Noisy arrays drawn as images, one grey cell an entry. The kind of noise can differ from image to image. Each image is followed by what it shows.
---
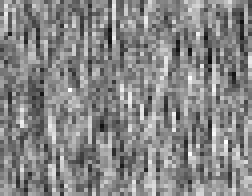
streaked along the columns
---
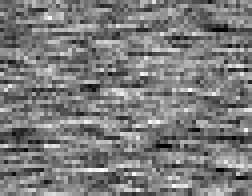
streaked along the rows
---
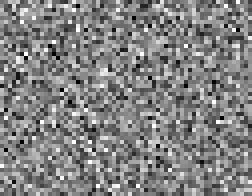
independent entries
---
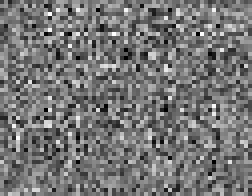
low rank plus noise
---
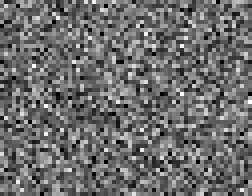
independent entries
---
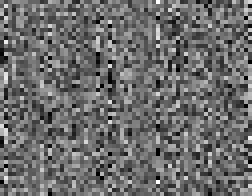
columns of uneven size
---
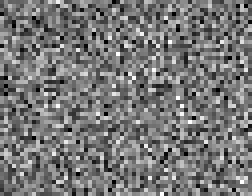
independent entries
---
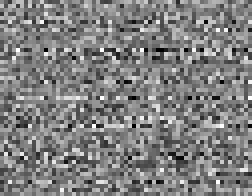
rows of uneven size
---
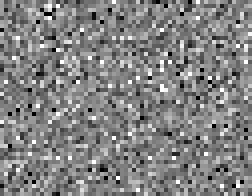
heavy tails
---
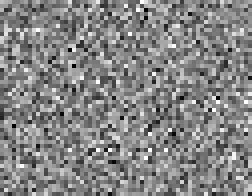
independent entries
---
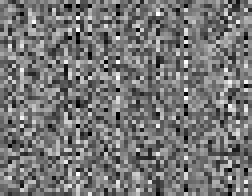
columns of uneven size
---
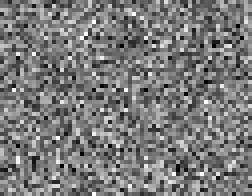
independent entries
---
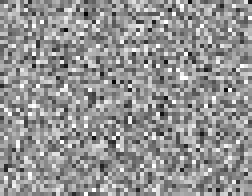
independent entries
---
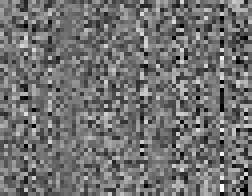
columns of uneven size
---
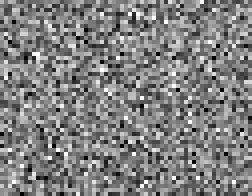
independent entries
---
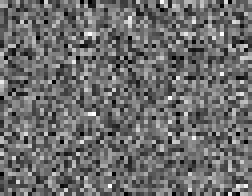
low rank plus noise
